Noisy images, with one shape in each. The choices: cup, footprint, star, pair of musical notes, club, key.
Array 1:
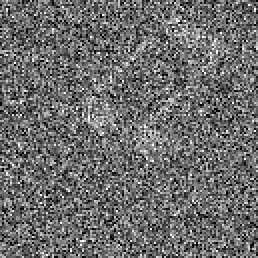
pair of musical notes
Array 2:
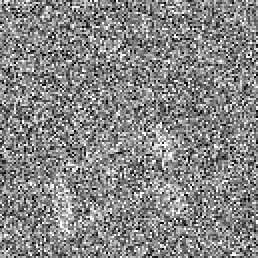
pair of musical notes
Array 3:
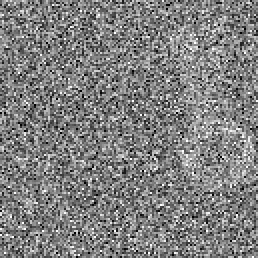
key
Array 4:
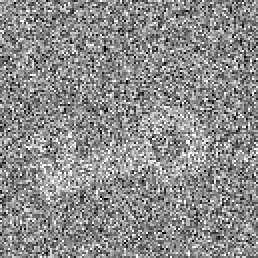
key
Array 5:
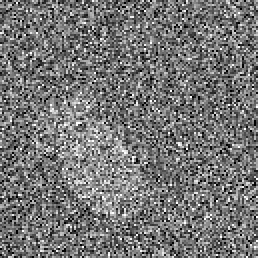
footprint
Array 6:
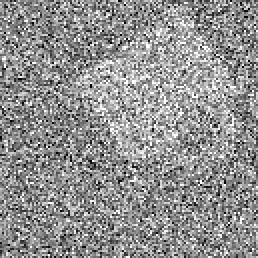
cup
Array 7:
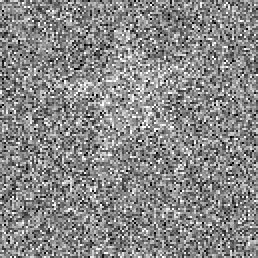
star
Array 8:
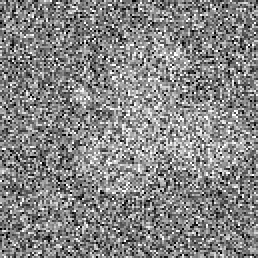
club
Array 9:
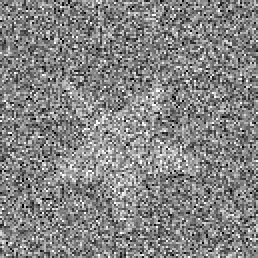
star
